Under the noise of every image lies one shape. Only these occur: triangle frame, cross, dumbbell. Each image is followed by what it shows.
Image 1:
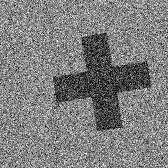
dark cross
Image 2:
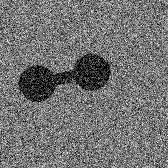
dark dumbbell
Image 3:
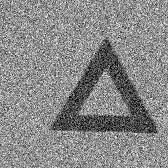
dark triangle frame
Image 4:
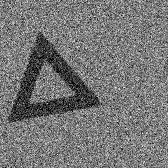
dark triangle frame
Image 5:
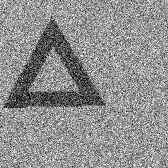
dark triangle frame
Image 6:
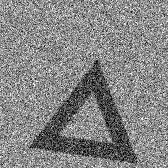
dark triangle frame
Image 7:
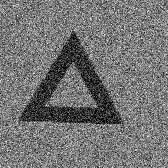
dark triangle frame
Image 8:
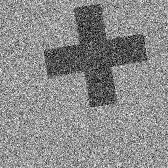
dark cross
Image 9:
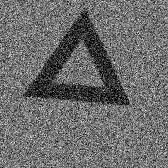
dark triangle frame
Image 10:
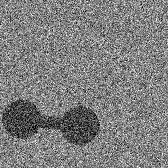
dark dumbbell
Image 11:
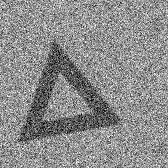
dark triangle frame
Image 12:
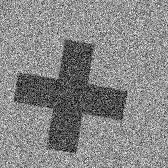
dark cross
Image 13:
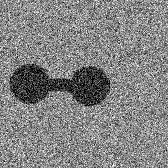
dark dumbbell
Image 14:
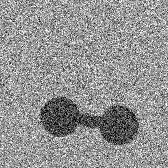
dark dumbbell
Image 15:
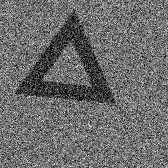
dark triangle frame
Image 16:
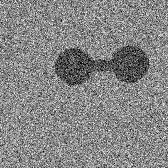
dark dumbbell
